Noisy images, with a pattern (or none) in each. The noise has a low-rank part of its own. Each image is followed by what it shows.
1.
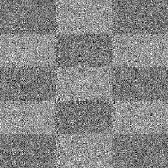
a checkerboard
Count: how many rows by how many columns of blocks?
5 by 3
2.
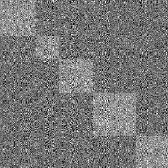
blocks along the diagonal
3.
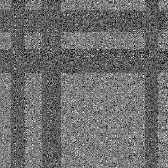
bands of rows crossing bands of columns
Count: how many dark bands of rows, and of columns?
2 and 3
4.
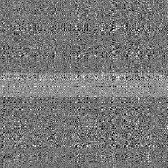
one band of rows
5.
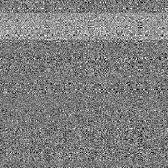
one band of rows
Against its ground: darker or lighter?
lighter
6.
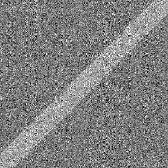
a diagonal band
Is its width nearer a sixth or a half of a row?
a sixth
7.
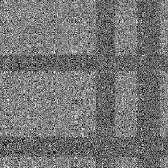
bands of rows crossing bands of columns
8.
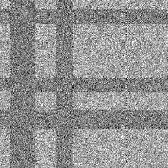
bands of rows crossing bands of columns
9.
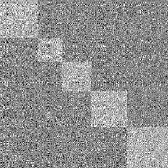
blocks along the diagonal
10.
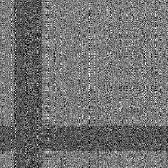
bands of rows crossing bands of columns
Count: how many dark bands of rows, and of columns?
1 and 1
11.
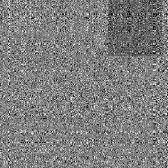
one block
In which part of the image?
top right
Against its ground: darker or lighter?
darker
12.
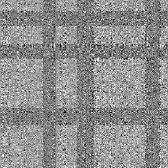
bands of rows crossing bands of columns
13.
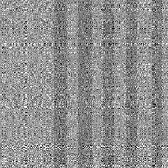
bands of columns
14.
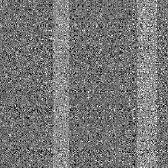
bands of columns
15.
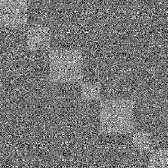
blocks along the diagonal
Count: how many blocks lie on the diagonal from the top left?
7
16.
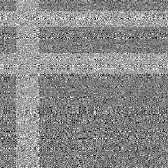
bands of rows crossing bands of columns
